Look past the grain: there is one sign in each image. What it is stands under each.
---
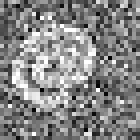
at sign
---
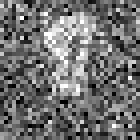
pilcrow
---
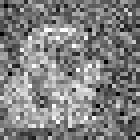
ampersand
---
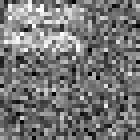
equals sign
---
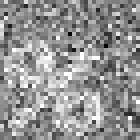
percent sign
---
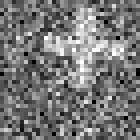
plus sign
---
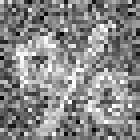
percent sign
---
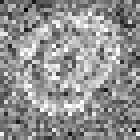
at sign
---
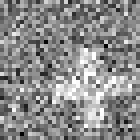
plus sign
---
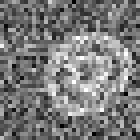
at sign
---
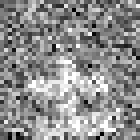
plus-minus sign
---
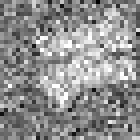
not-equal sign
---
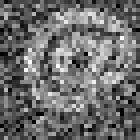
at sign
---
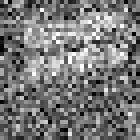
equals sign
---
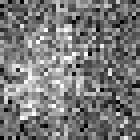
hash sign
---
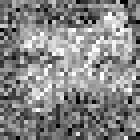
not-equal sign
